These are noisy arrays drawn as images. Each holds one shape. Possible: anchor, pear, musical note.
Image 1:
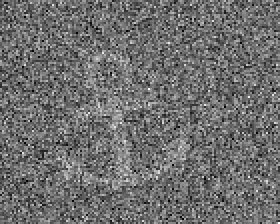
anchor
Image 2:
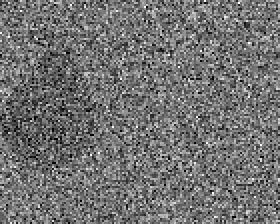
pear
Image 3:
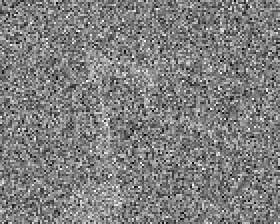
musical note
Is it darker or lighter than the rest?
lighter
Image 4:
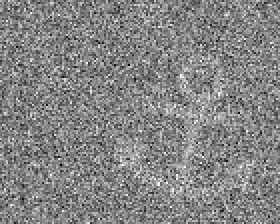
anchor
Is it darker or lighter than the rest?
lighter
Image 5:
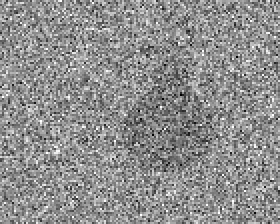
pear
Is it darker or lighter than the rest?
darker
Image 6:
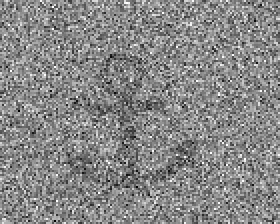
anchor
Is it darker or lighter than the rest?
darker
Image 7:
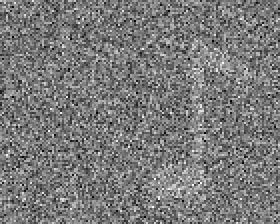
musical note
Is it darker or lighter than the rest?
lighter
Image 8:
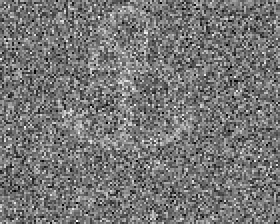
anchor
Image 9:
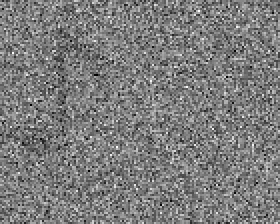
musical note
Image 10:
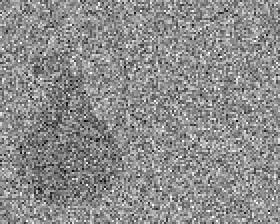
pear
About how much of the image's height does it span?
two thirds
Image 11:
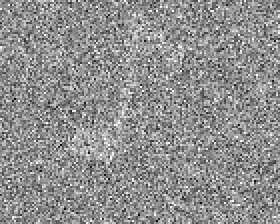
musical note
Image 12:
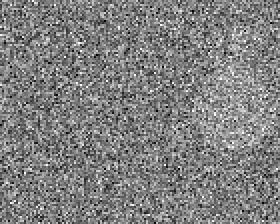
pear
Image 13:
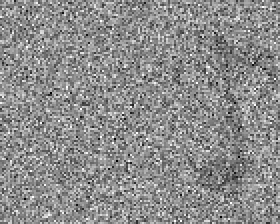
musical note
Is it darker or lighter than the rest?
darker
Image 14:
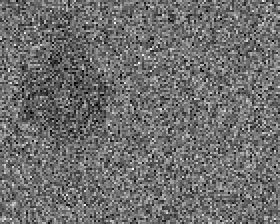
pear
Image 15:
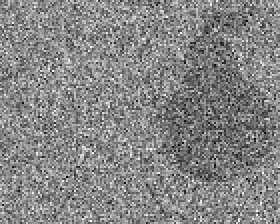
pear
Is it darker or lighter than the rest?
darker
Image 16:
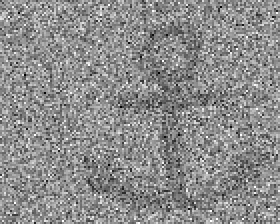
anchor
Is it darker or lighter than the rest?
darker
